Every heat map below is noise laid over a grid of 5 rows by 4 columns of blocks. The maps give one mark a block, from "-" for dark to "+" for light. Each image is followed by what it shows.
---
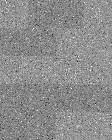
+ - - +
- - + +
+ + + +
- - - -
- - + +
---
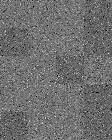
+ + + -
- + + -
+ + - +
+ + + -
- + + -
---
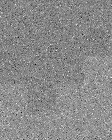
- - - -
- - - -
- - - +
+ - + +
+ + + +
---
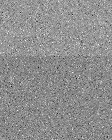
+ + + +
+ + + +
- - - -
- - - -
- - - -
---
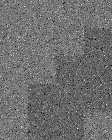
+ + + +
+ + + -
+ + - -
+ - - -
+ - - +
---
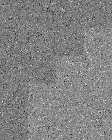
- - - -
- - - +
- - + +
- + + +
- + + +
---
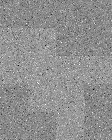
- - - -
+ + - -
+ + + +
- + + -
- - + -
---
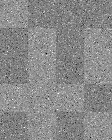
+ - - -
- + - +
- + - +
+ + + -
- + - +
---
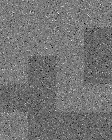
+ + + +
+ + + -
+ - + -
- - + +
+ - - -
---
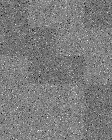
- + + -
- - + +
+ - - +
+ + + -
+ + + -
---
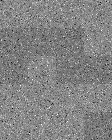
+ + + +
- - - +
- + - -
+ + + +
+ + + -
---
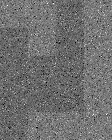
+ + - +
- + - +
- - - +
- - - +
- + + +
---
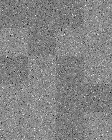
- - - +
+ - + +
- + - +
+ + - -
+ + - +
